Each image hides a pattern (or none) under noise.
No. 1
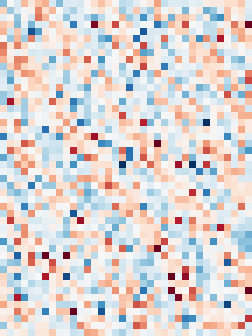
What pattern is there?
diagonal stripes
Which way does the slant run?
top left to bottom right
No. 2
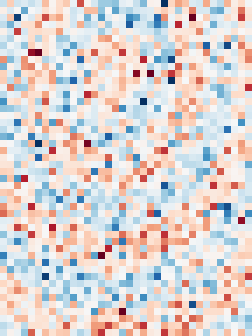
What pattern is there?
rings round one point
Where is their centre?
top middle
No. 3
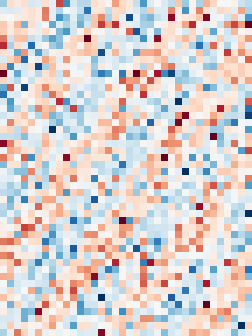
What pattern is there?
diagonal stripes
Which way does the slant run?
bottom left to top right
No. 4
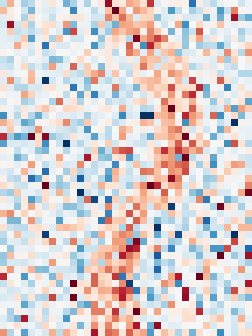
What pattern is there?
a wavy band
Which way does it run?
top to bottom
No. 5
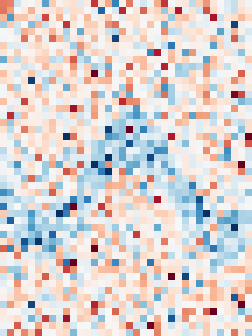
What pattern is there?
a wavy band
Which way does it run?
left to right
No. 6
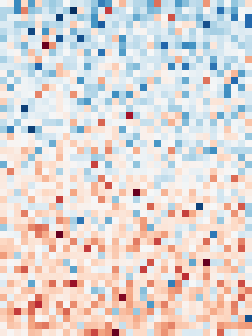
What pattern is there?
a smooth slope
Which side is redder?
bottom
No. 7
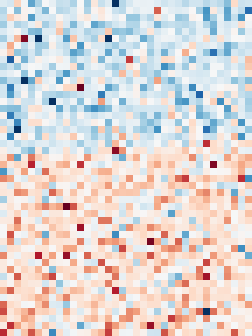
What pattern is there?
a sharp edge
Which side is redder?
bottom
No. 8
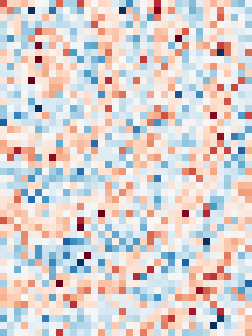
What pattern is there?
rings round one point
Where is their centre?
top left
